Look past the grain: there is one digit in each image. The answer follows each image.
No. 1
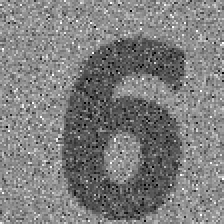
6
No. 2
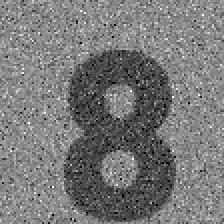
8
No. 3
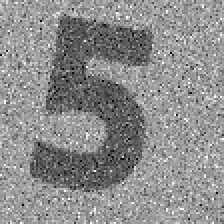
5
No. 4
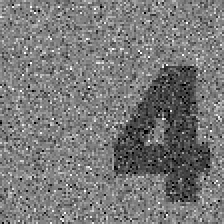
4
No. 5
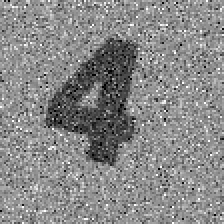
4
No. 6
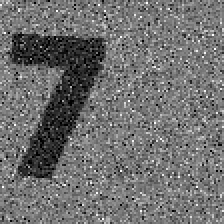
7
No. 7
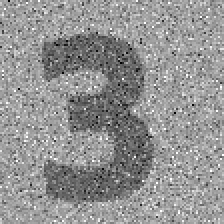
3
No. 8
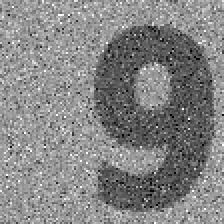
9
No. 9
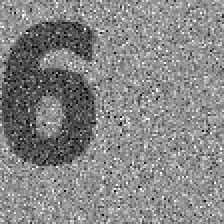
6
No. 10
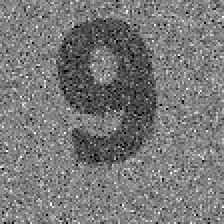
9
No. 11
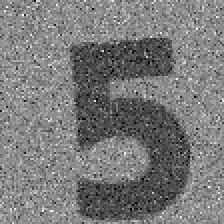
5
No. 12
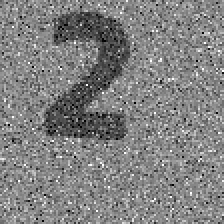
2
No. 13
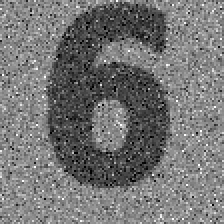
6
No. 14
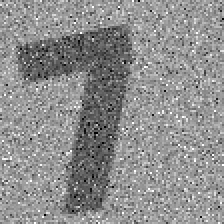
7
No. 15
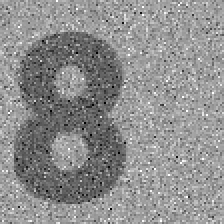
8
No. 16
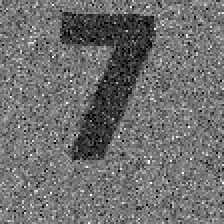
7
